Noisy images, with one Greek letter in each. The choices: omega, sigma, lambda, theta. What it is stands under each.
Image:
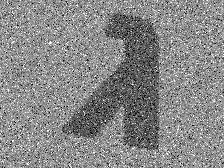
dark lambda
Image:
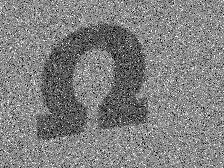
dark omega
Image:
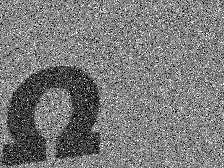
dark omega
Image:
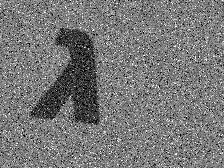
dark lambda
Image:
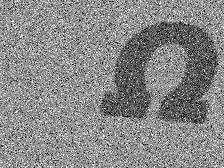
dark omega
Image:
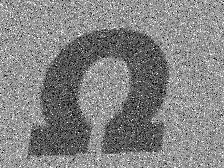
dark omega
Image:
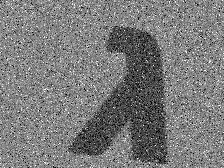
dark lambda
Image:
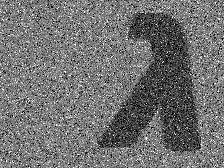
dark lambda
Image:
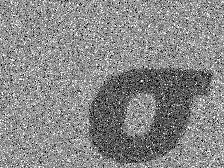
dark sigma
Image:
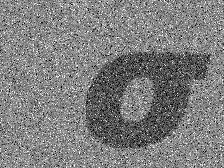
dark sigma
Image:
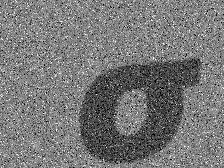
dark sigma
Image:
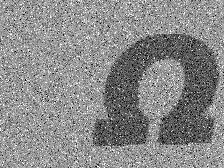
dark omega
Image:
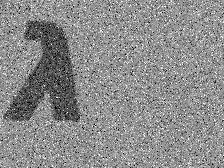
dark lambda
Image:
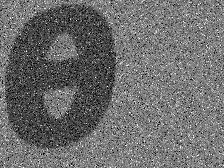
dark theta
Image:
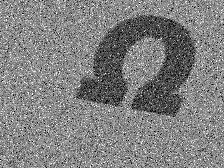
dark omega
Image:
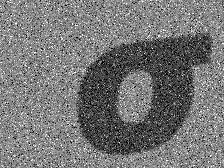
dark sigma
